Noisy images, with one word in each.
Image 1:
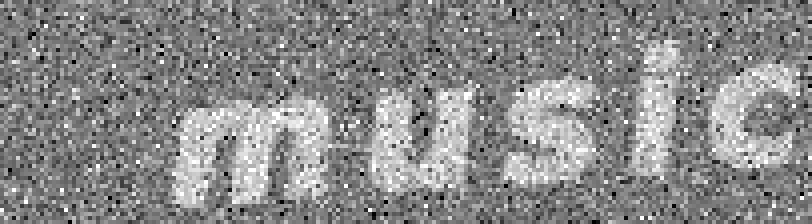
music
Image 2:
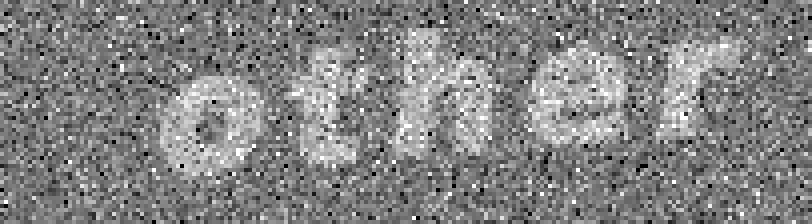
other
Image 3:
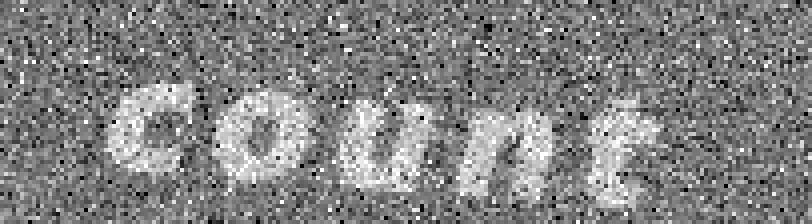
count
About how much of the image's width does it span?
two thirds
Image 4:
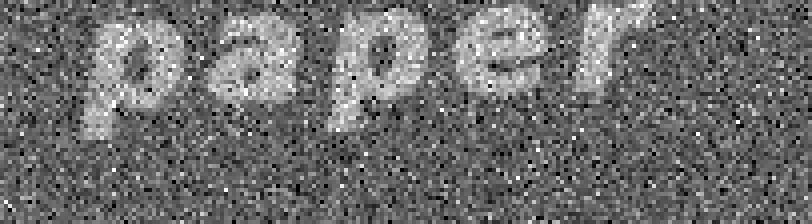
paper
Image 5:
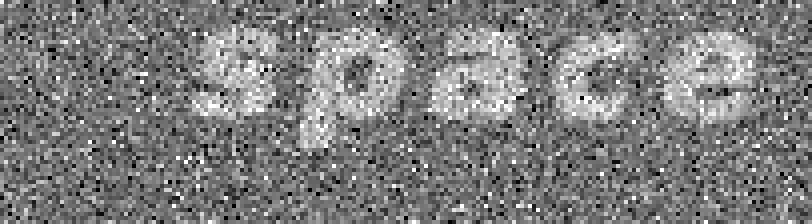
space
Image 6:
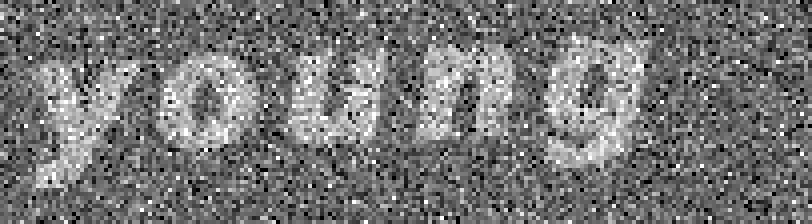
young
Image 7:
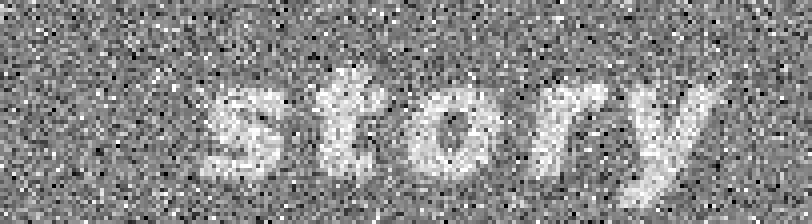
story
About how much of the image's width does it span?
two thirds
